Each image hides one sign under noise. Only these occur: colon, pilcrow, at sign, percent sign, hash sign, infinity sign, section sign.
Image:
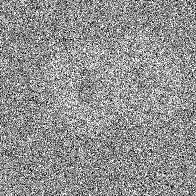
light infinity sign
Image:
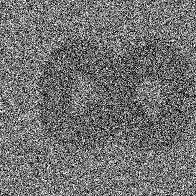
dark infinity sign
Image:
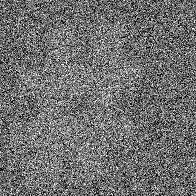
light hash sign
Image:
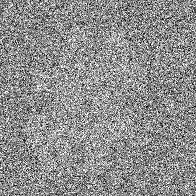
light hash sign
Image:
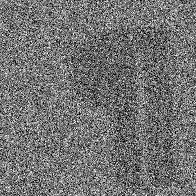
dark pilcrow
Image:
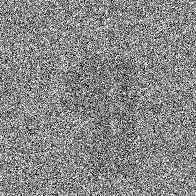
dark pilcrow
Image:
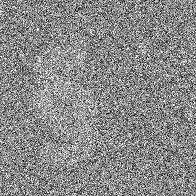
light section sign
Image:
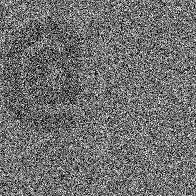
dark at sign
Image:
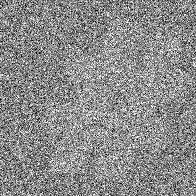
light hash sign
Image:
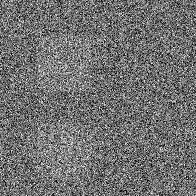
light colon
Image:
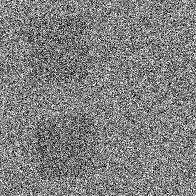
dark colon
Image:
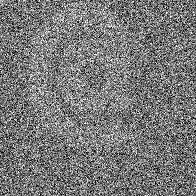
light at sign
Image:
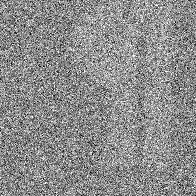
light pilcrow
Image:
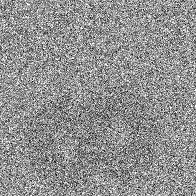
dark infinity sign
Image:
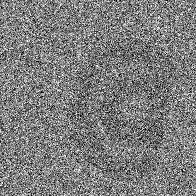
dark at sign
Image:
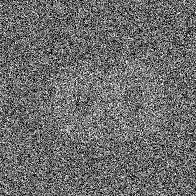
light infinity sign
